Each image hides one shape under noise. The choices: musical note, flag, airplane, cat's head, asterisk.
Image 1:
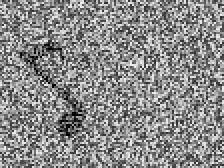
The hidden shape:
musical note
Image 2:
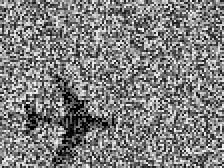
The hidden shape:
airplane
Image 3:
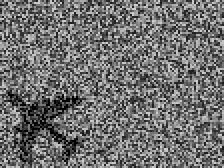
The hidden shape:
airplane
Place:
bottom left
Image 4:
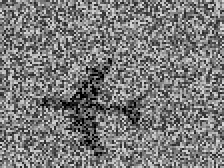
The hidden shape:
airplane
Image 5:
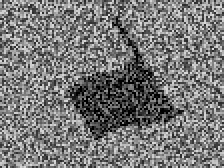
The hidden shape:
flag
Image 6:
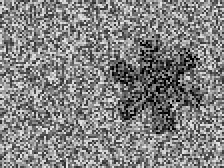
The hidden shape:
asterisk
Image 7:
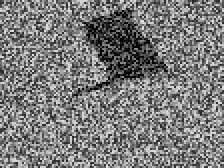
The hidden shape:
flag
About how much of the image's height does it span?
half
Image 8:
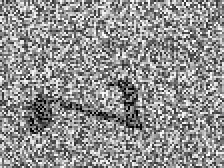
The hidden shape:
musical note
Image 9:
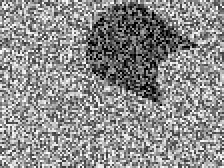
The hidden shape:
cat's head
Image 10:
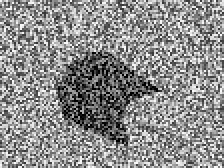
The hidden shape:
cat's head
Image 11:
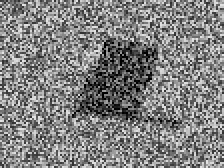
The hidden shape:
flag
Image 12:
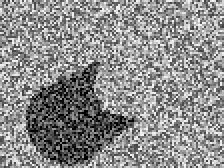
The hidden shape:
cat's head
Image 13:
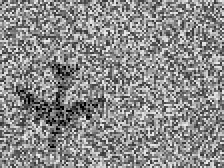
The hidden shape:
airplane
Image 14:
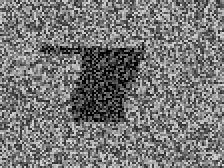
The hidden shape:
flag
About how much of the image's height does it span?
half
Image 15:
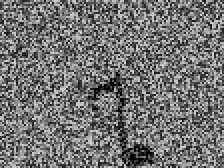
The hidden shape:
musical note
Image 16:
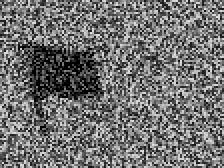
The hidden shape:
flag
